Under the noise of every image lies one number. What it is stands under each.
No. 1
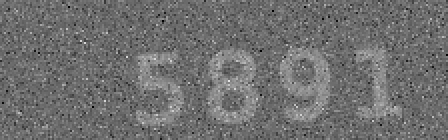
5891
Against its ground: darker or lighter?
lighter
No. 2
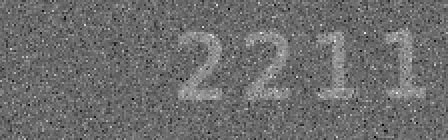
2211
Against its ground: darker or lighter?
lighter
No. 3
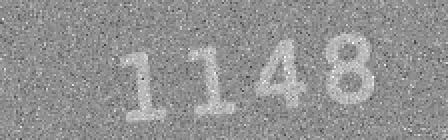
1148
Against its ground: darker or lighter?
lighter
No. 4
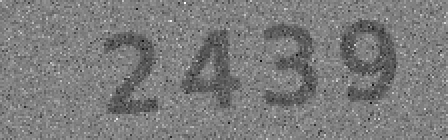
2439
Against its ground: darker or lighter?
darker
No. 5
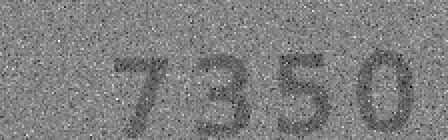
7350
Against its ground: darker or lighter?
darker
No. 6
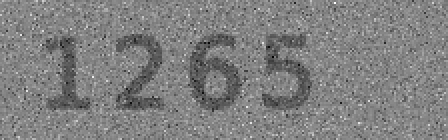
1265
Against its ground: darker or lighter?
darker
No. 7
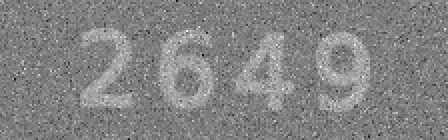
2649
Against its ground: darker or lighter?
lighter
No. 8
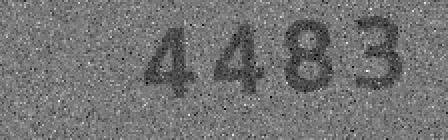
4483
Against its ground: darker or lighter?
darker
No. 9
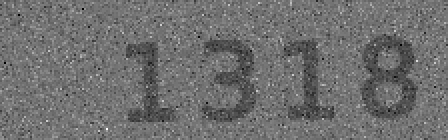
1318
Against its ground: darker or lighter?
darker
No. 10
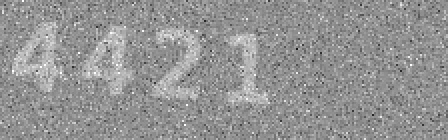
4421
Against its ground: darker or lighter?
lighter
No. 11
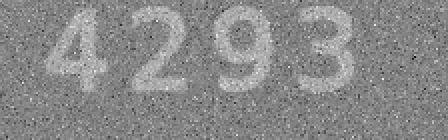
4293
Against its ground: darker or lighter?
lighter
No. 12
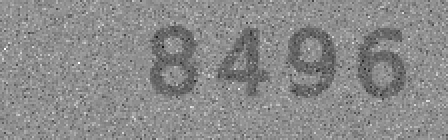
8496
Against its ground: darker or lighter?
darker
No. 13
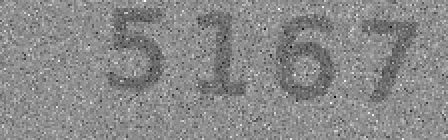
5167
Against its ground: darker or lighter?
darker
